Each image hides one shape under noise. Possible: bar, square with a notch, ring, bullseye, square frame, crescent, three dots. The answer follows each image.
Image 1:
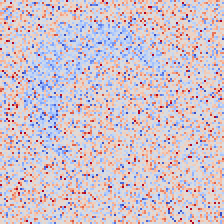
crescent
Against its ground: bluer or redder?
bluer
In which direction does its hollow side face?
down and right
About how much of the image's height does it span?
two thirds
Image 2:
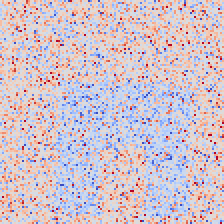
square with a notch
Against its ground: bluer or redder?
bluer
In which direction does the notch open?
down
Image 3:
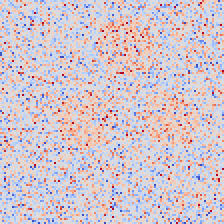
three dots
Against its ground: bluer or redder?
redder
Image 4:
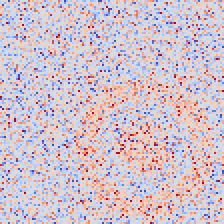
bullseye
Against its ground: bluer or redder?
redder
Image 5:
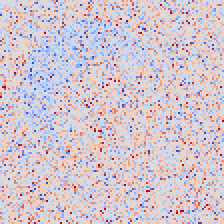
crescent
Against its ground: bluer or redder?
bluer
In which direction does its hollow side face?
down and right
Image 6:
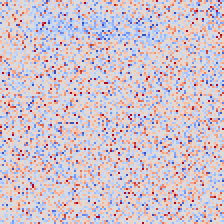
bar
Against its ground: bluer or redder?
bluer
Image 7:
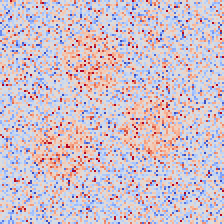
three dots
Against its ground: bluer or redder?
redder
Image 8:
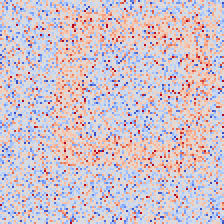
square frame
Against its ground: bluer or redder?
redder
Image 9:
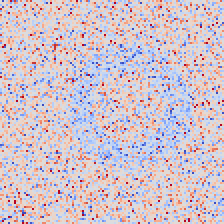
ring
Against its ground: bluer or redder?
bluer
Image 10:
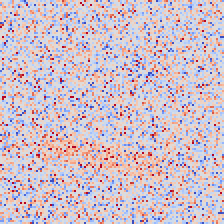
bar
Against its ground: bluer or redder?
redder
